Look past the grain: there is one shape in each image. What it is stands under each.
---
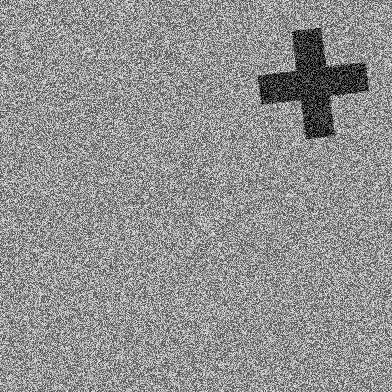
cross
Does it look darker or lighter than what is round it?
darker
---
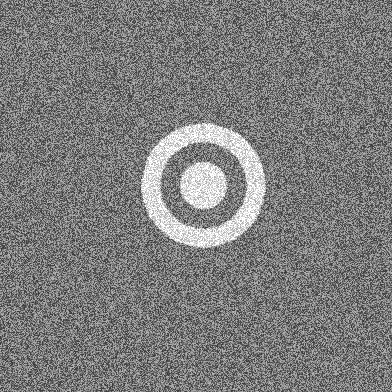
bullseye
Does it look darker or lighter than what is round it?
lighter
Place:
centre
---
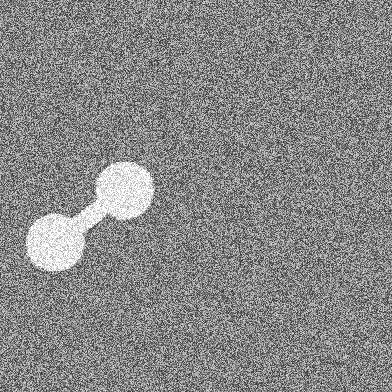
dumbbell
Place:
middle left
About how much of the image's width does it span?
a third
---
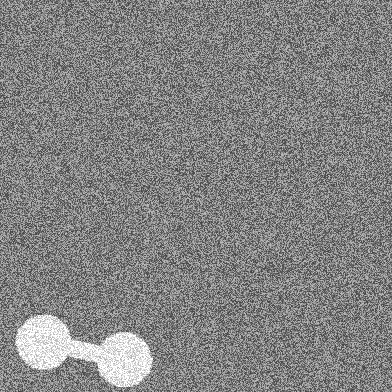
dumbbell
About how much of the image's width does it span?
a third
